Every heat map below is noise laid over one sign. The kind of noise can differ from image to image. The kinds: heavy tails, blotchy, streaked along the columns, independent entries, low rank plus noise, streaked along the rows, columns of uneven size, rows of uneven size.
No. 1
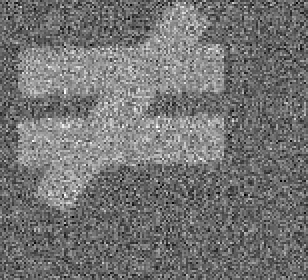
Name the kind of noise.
low rank plus noise
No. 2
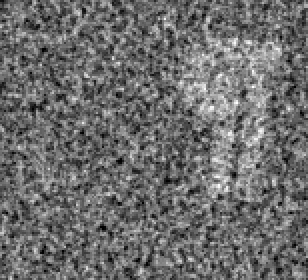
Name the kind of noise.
blotchy
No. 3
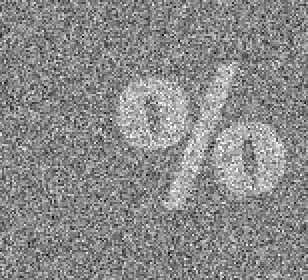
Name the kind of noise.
independent entries
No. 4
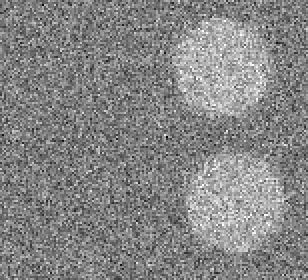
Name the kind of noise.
independent entries
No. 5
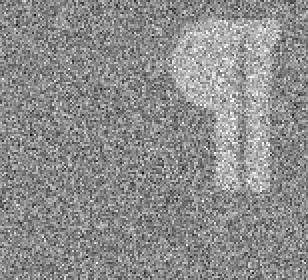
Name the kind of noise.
independent entries
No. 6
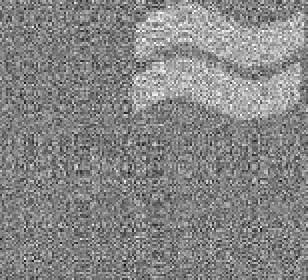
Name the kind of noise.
low rank plus noise
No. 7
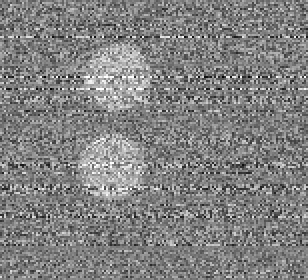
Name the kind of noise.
rows of uneven size
